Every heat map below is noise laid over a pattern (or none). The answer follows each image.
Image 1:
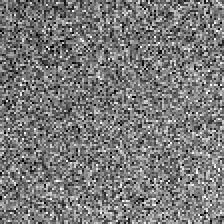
a smooth slope
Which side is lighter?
bottom right
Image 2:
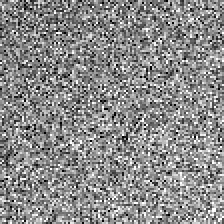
a smooth slope
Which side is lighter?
bottom right
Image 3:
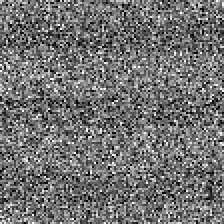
horizontal stripes
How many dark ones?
3
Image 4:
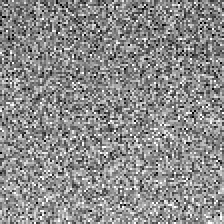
a smooth slope
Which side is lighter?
bottom
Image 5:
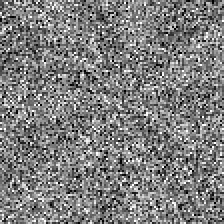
spokes from one point
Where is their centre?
centre
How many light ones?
7
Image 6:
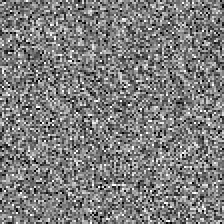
only noise
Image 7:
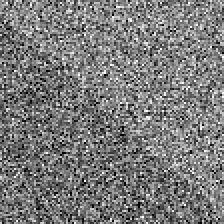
a sharp edge
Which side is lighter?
top right
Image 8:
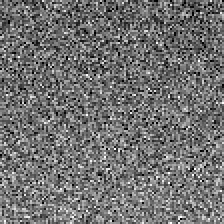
a smooth slope
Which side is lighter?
bottom
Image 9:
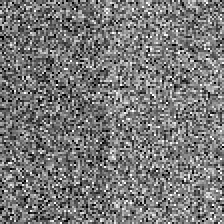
a sharp edge
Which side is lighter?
right
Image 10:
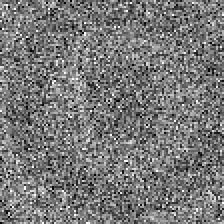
rings round one point
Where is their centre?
centre
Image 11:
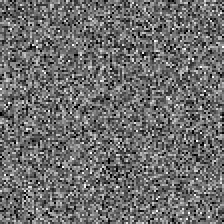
only noise
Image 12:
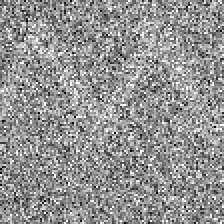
a wavy band
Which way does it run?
left to right
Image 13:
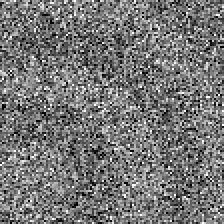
rings round one point
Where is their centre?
bottom left
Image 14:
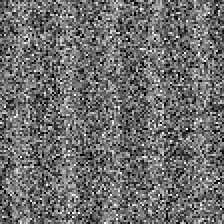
vertical stripes
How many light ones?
5
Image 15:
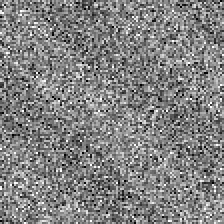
diagonal stripes
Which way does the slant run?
top left to bottom right
